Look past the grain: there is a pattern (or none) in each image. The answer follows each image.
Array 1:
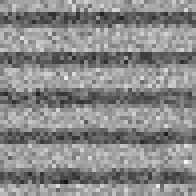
horizontal stripes
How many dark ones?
5
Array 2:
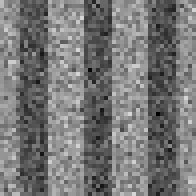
vertical stripes
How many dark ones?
3
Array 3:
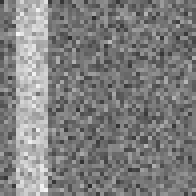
one vertical stripe
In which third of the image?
left
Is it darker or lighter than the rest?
lighter
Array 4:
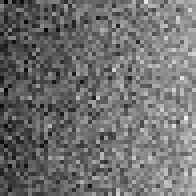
a smooth slope
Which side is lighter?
right
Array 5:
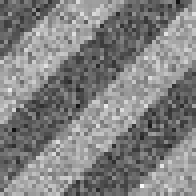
diagonal stripes
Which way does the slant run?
bottom left to top right
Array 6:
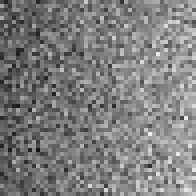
a smooth slope
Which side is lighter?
right
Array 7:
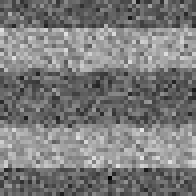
horizontal stripes
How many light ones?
2
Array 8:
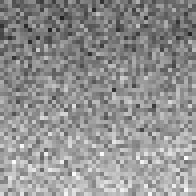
a smooth slope
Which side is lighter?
bottom
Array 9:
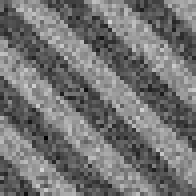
diagonal stripes
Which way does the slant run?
top left to bottom right
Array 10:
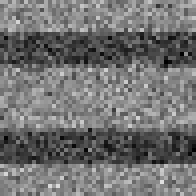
horizontal stripes
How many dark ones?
2
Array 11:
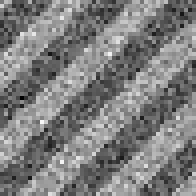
diagonal stripes
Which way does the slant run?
bottom left to top right
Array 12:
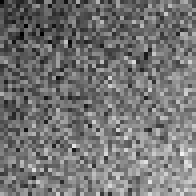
a smooth slope
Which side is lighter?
bottom right
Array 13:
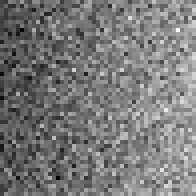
a smooth slope
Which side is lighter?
right
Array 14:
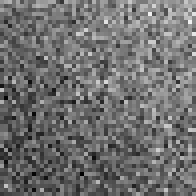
a smooth slope
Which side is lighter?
top right
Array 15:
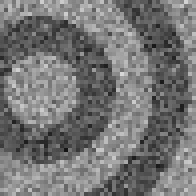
rings round one point
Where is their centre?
middle left
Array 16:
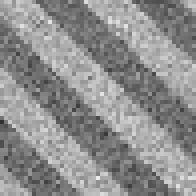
diagonal stripes
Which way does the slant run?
top left to bottom right
